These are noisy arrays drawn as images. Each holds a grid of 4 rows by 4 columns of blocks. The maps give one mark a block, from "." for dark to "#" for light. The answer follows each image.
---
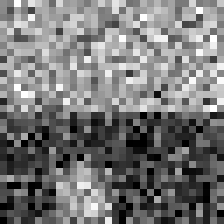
# # # #
# # # #
. . . .
. # . .
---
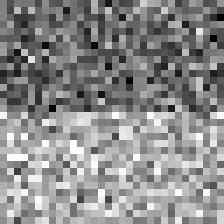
. . . .
. . . .
# # # #
# # # #
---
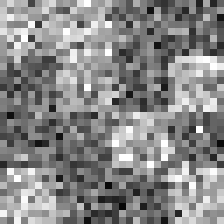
# # . .
. # . #
. . # .
# . . #
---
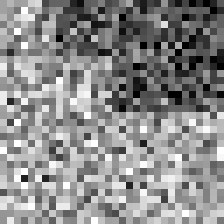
# . . .
# # . .
# # # #
# # # #
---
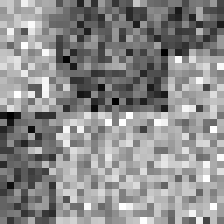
# . . .
# . . #
. # # #
. # # #
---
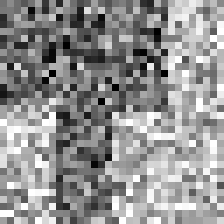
. . . #
. . . #
# . # #
# . # #
